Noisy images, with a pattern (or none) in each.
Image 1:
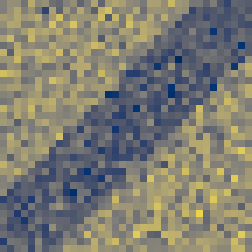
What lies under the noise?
a diagonal band
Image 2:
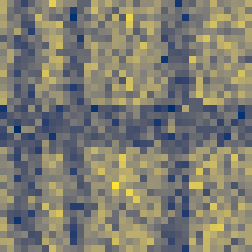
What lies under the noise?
bands of rows crossing bands of columns
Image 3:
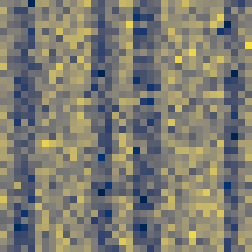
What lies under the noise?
bands of columns
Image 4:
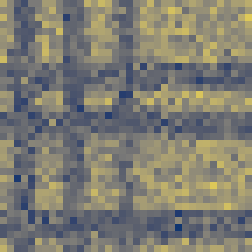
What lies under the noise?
bands of rows crossing bands of columns
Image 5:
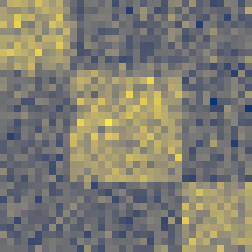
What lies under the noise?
blocks along the diagonal
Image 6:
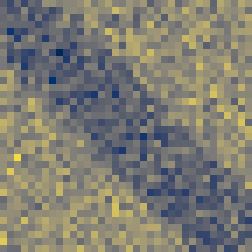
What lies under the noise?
a diagonal band
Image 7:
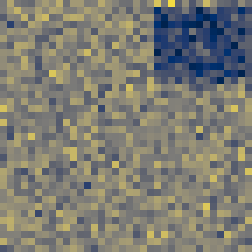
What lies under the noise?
one block
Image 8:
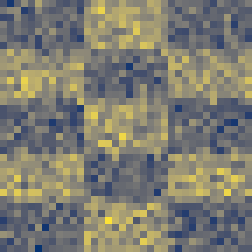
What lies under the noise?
a checkerboard
